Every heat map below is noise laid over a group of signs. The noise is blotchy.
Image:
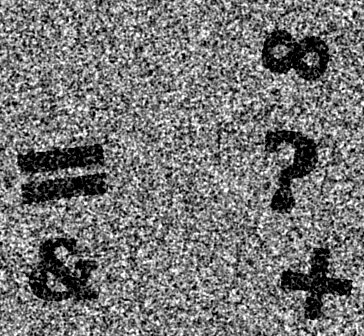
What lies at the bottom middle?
nothing
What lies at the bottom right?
plus sign
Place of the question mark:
middle right
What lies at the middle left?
equals sign
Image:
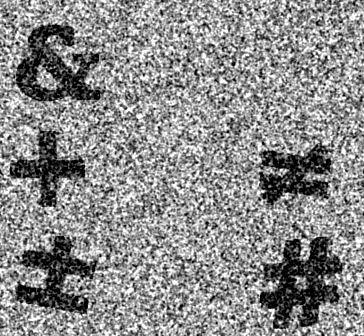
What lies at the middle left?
plus sign
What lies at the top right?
nothing
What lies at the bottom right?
hash sign
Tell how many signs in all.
5
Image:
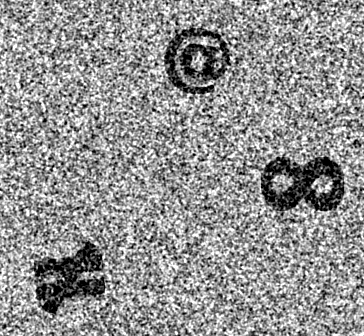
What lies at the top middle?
at sign
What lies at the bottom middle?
nothing
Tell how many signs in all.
3
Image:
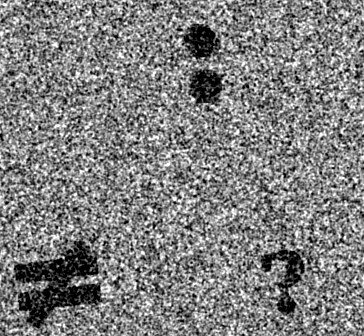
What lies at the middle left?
nothing
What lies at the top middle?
colon
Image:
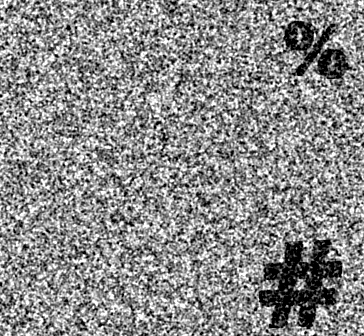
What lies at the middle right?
nothing
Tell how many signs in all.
2
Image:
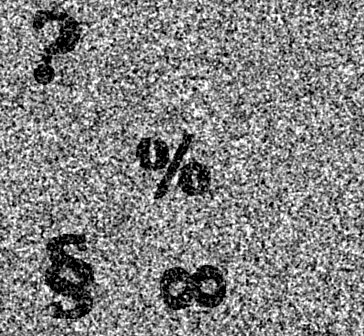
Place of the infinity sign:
bottom middle
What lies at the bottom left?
section sign
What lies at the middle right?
nothing
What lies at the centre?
percent sign
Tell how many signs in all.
4
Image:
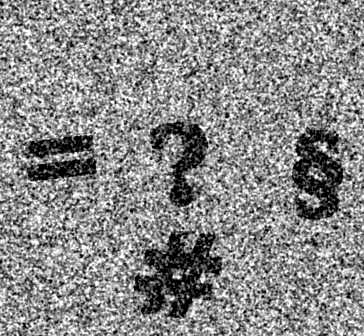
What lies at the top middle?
nothing
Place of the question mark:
centre
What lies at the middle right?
section sign
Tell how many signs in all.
4
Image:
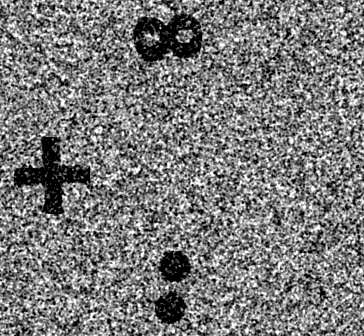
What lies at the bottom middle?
colon
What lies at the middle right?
nothing
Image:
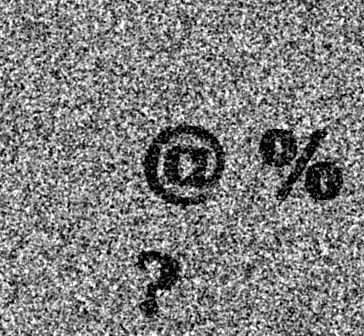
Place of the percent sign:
middle right
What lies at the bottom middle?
question mark
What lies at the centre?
at sign
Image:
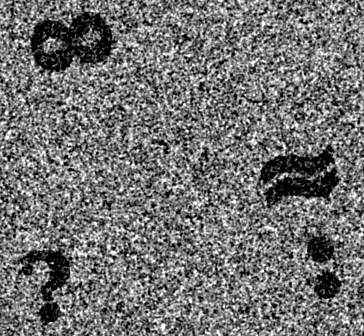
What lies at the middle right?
approximately sign
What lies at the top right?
nothing
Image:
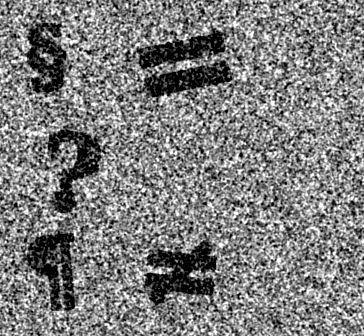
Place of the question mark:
middle left
